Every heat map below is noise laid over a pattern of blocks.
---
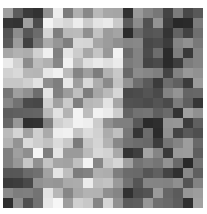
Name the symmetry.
top and bottom mirror each other
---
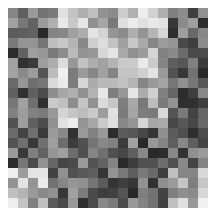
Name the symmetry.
left and right mirror each other
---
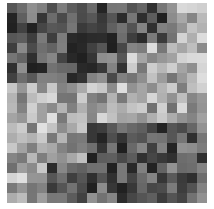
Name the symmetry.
the same after a half turn
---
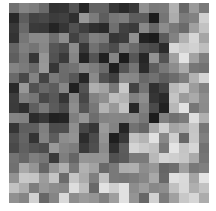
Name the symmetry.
mirrored about the diagonal from the top left
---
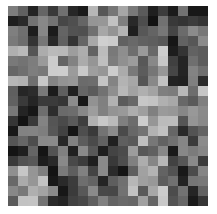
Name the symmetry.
mirrored about the diagonal from the bottom left
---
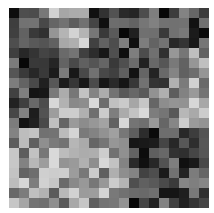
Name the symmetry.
no symmetry
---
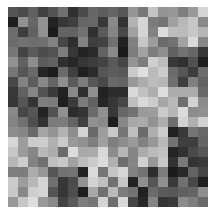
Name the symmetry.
mirrored about the diagonal from the top left
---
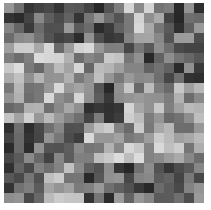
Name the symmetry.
the same after a half turn
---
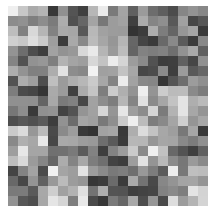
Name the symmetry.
mirrored about the diagonal from the bottom left
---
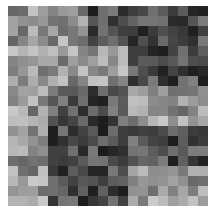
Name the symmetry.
no symmetry
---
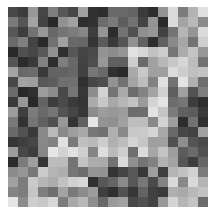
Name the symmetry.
mirrored about the diagonal from the top left
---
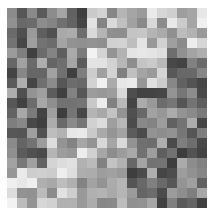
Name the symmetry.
the same after a half turn
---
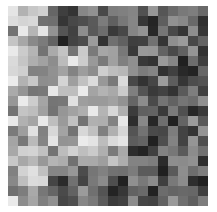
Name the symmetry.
top and bottom mirror each other
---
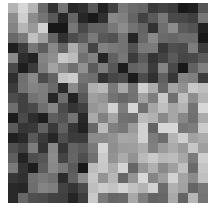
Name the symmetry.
mirrored about the diagonal from the top left
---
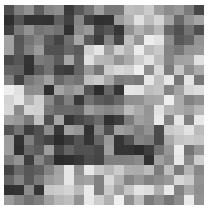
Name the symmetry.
no symmetry
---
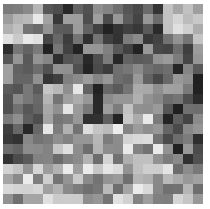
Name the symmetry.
left and right mirror each other
